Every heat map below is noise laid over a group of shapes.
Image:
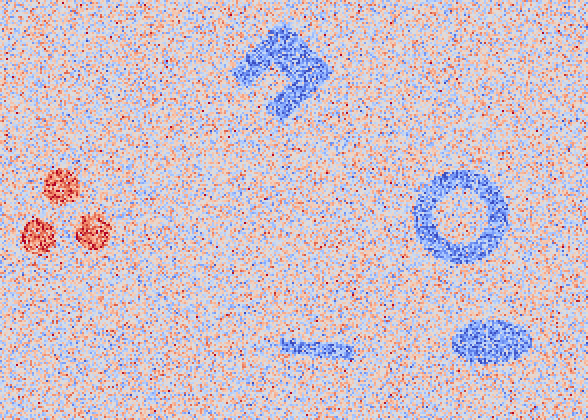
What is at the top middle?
square with a notch
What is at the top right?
nothing
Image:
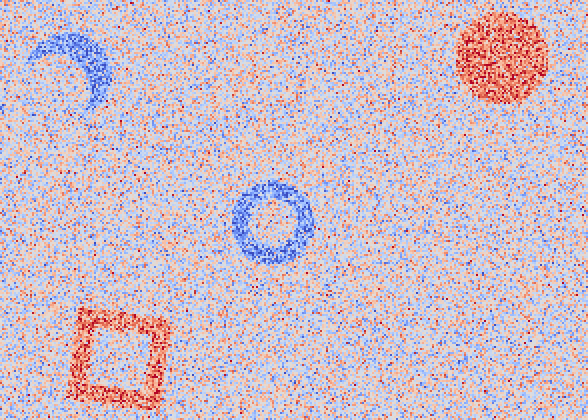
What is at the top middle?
nothing
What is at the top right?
disc
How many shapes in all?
4
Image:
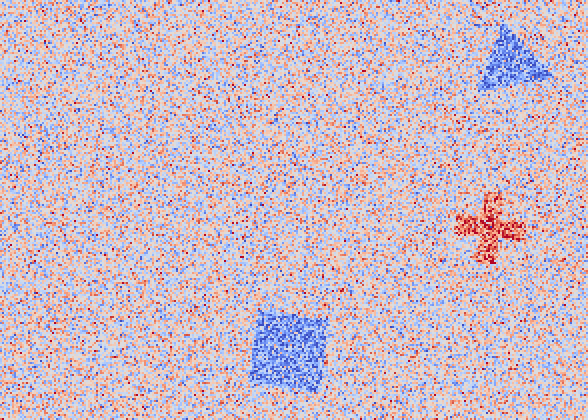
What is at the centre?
nothing
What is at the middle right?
cross
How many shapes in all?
3
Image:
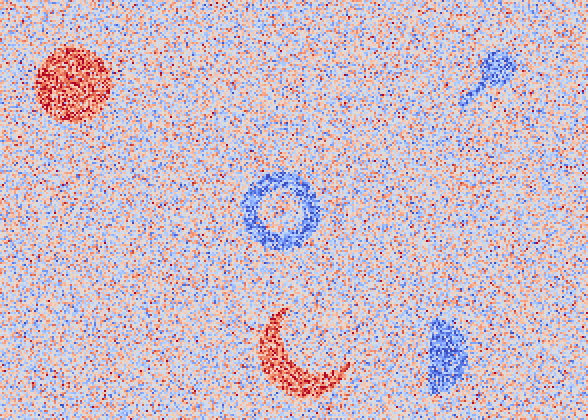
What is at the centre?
ring
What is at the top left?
disc
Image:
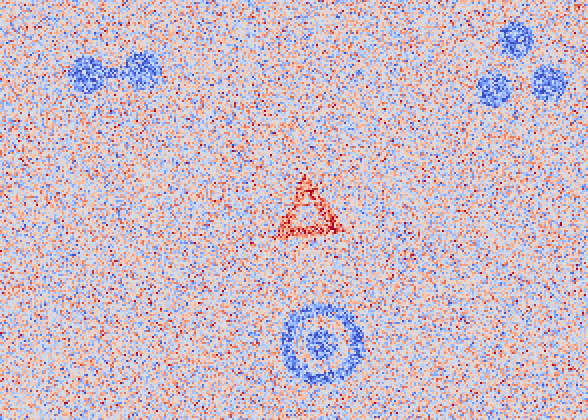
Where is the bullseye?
bottom middle
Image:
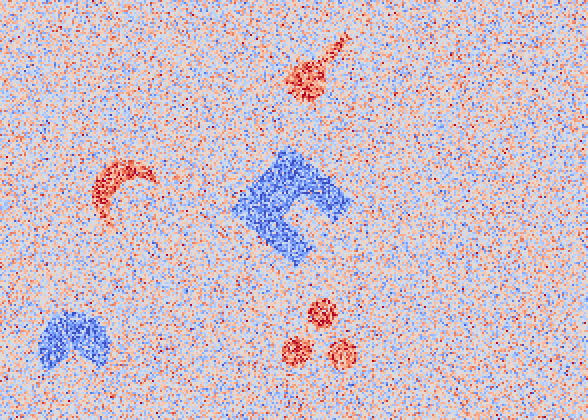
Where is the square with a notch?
centre
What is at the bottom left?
disc with a wedge cut out
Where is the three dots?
bottom middle
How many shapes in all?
5
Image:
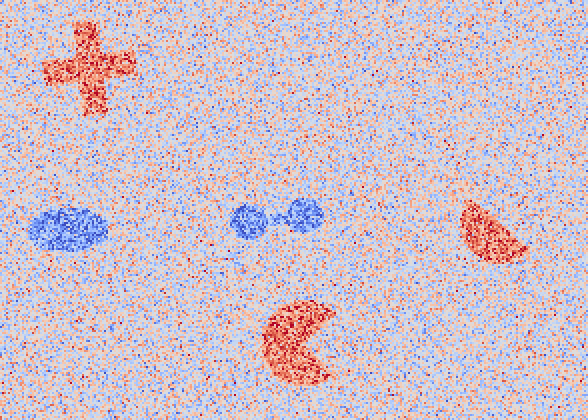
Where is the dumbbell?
centre
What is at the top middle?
nothing
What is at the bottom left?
nothing
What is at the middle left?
ellipse
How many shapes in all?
5
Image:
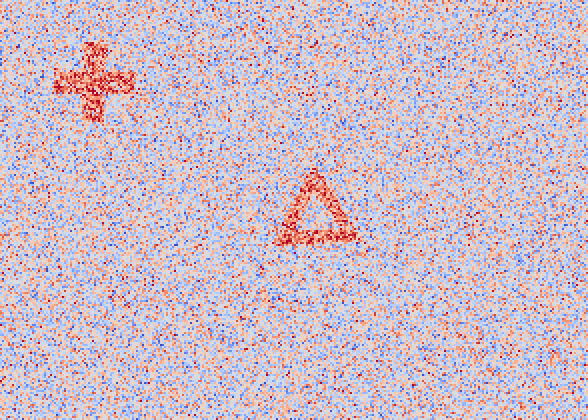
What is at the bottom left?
nothing
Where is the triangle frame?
centre
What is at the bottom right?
nothing
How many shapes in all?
2
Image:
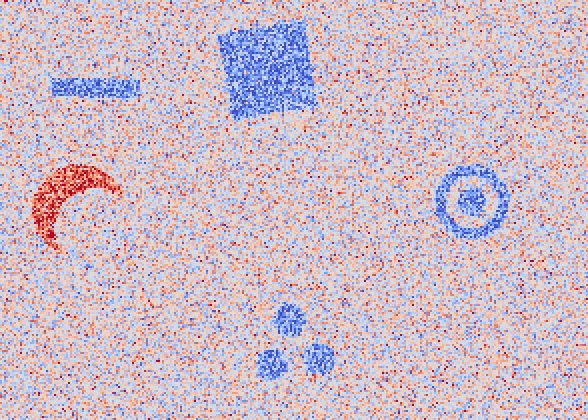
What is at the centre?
nothing
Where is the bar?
top left
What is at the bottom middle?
three dots
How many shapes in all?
5
